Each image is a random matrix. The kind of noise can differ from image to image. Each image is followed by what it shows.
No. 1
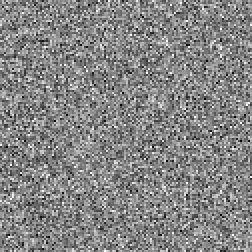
low rank plus noise
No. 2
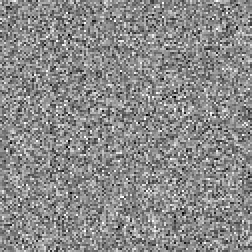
low rank plus noise
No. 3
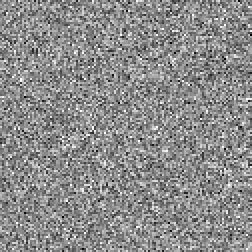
low rank plus noise
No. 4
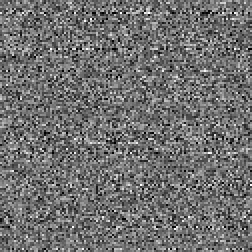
rows of uneven size
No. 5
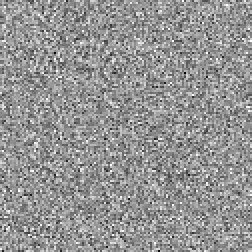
low rank plus noise
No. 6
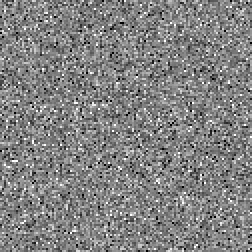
heavy tails
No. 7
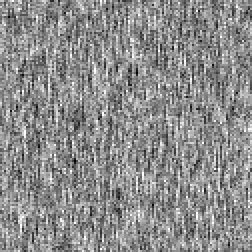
streaked along the columns
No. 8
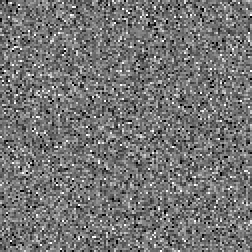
heavy tails
